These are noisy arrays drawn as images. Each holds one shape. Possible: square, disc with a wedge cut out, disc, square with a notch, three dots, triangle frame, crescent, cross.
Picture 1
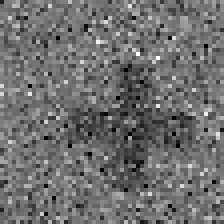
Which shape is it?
cross
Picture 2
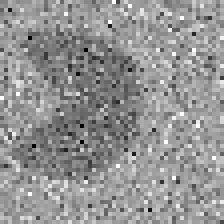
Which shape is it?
disc with a wedge cut out
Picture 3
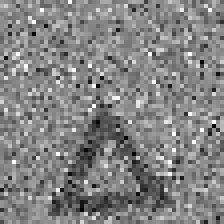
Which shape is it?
triangle frame
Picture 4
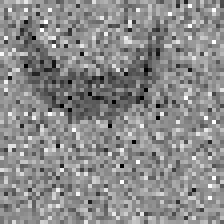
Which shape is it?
crescent
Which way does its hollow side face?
up
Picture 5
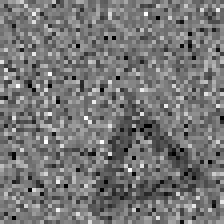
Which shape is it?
triangle frame
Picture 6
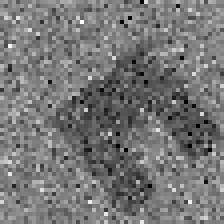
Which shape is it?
square with a notch
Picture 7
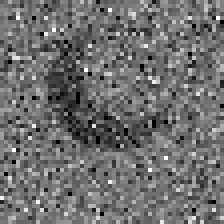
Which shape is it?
crescent
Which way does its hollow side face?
up and right
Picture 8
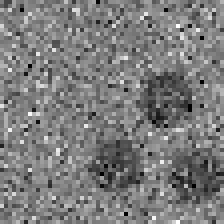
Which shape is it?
three dots
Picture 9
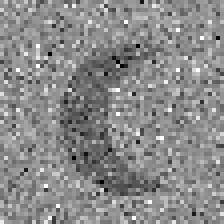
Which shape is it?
crescent
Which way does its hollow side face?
right
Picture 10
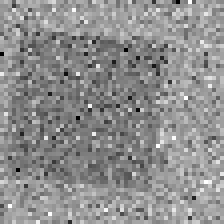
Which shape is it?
square
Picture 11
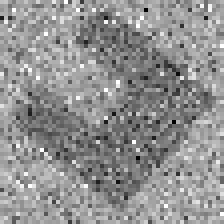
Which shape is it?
square with a notch
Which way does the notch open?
up and left
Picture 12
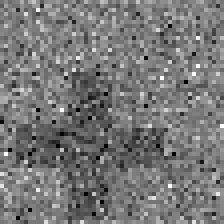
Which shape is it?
cross
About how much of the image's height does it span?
two thirds
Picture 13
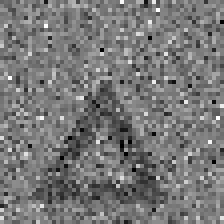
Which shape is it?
triangle frame
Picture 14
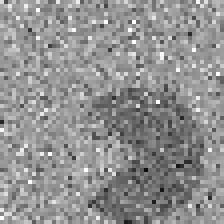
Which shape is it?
disc with a wedge cut out
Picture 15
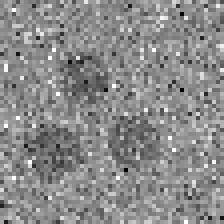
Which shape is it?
three dots
